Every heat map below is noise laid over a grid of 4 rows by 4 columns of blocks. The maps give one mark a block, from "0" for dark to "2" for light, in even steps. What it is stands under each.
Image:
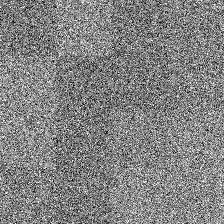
0 2 0 1
2 0 0 1
2 0 1 2
1 0 2 2
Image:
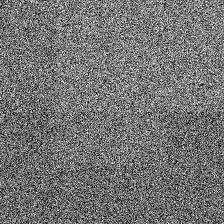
1 2 2 2
1 2 2 2
0 1 1 0
0 0 0 0
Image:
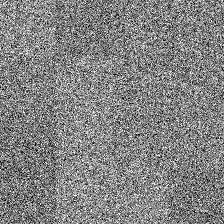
2 0 1 1
1 2 1 1
0 2 1 1
0 2 2 0
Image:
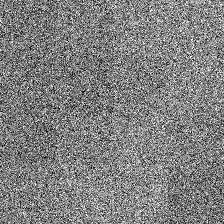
0 1 2 2
0 0 1 2
0 1 2 1
1 2 2 0
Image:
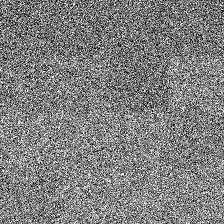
0 0 0 0
1 1 0 2
2 2 2 1
1 2 2 2
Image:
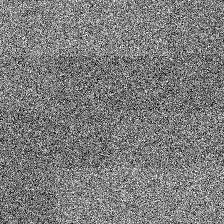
2 2 2 1
1 0 0 0
0 0 1 1
0 2 2 2
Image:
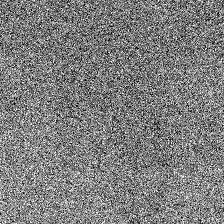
0 0 0 0
1 0 0 1
2 1 0 1
2 2 1 2
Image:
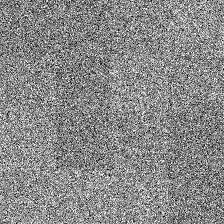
0 0 1 2
1 0 2 1
2 0 1 0
2 2 2 0
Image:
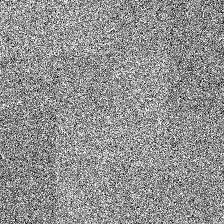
2 2 1 0
1 1 2 0
0 2 2 1
0 2 1 1
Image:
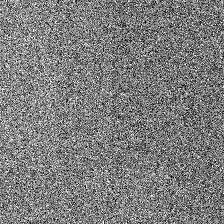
2 1 0 0
2 1 0 0
2 1 0 0
1 1 1 0
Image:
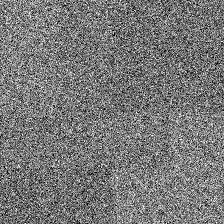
2 1 0 0
2 1 0 0
1 1 1 2
0 0 2 2
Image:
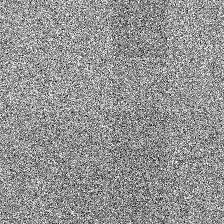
2 2 0 2
2 2 1 2
1 1 0 1
1 0 0 1
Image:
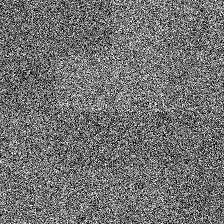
0 0 2 1
0 2 2 1
1 0 0 0
1 1 1 0
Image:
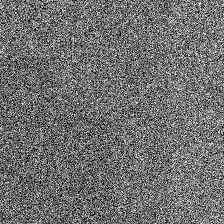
1 1 1 2
0 1 1 2
0 0 1 2
0 0 1 2
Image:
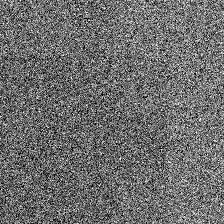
1 1 2 2
0 0 1 2
0 0 0 2
0 0 1 2
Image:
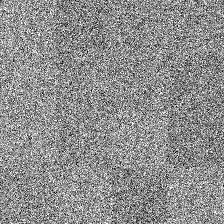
2 0 1 1
2 1 1 0
2 1 2 0
1 2 0 2
